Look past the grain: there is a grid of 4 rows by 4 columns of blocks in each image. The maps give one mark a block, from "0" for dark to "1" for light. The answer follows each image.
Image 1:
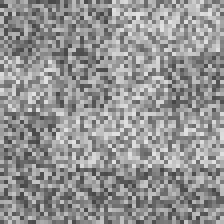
0011
1010
0111
0000
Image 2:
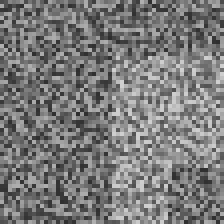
0000
0011
0011
0010
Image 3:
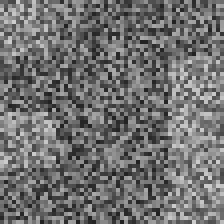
1000
0001
1001
0001
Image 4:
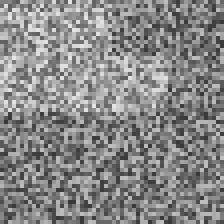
1100
1110
0000
0000
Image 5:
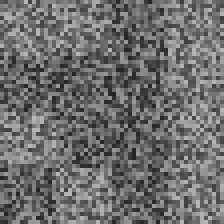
1101
0001
1001
0101
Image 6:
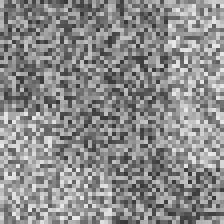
0001
0001
1001
1100
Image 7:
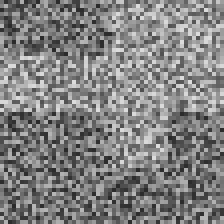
0011
1111
0010
0000
